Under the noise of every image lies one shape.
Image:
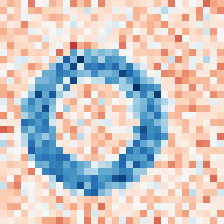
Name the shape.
ring
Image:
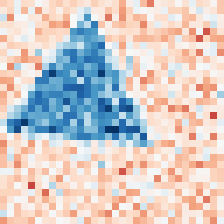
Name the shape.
triangle
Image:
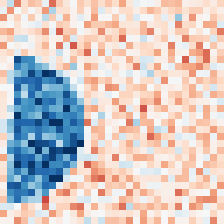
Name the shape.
half disc
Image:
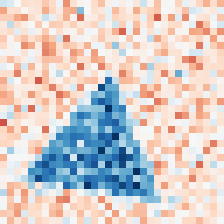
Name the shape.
triangle
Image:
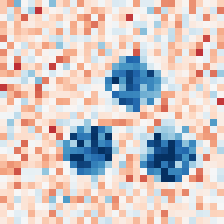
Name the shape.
three dots
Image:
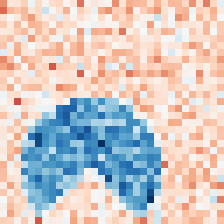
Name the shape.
disc with a wedge cut out
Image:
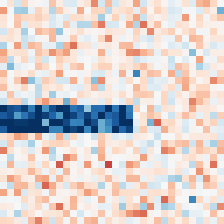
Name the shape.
bar
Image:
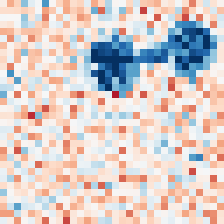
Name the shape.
dumbbell
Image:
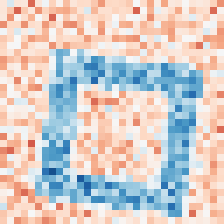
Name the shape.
square frame
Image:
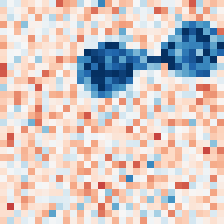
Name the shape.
dumbbell
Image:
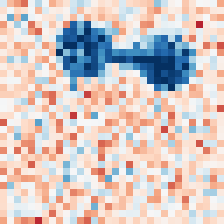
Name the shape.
dumbbell
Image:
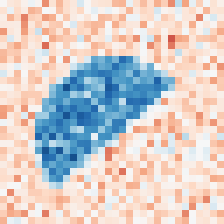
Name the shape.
half disc
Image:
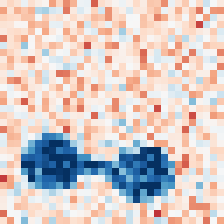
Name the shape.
dumbbell
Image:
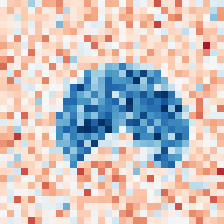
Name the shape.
disc with a wedge cut out
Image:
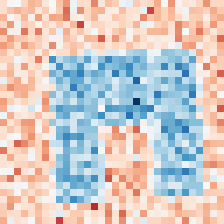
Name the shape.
square with a notch
